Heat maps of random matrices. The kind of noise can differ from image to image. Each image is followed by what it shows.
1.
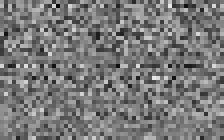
rows of uneven size
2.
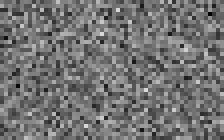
independent entries
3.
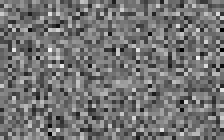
low rank plus noise
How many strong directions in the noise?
one
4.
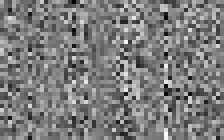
columns of uneven size
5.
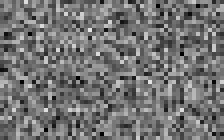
low rank plus noise
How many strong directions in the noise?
two
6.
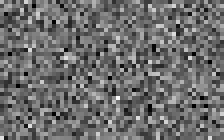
independent entries
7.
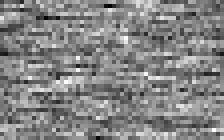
streaked along the rows
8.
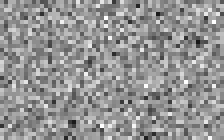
independent entries
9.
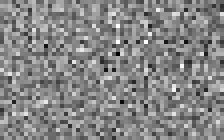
low rank plus noise
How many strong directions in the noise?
one
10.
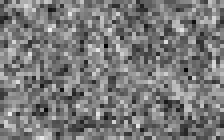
blotchy
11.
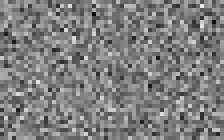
low rank plus noise
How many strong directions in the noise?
one
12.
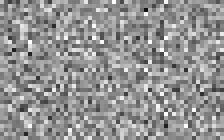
low rank plus noise
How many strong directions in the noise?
two
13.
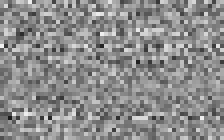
rows of uneven size
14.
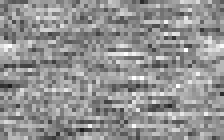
streaked along the rows
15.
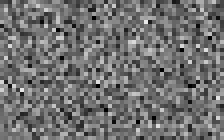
independent entries
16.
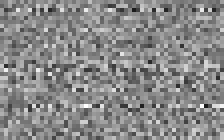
rows of uneven size
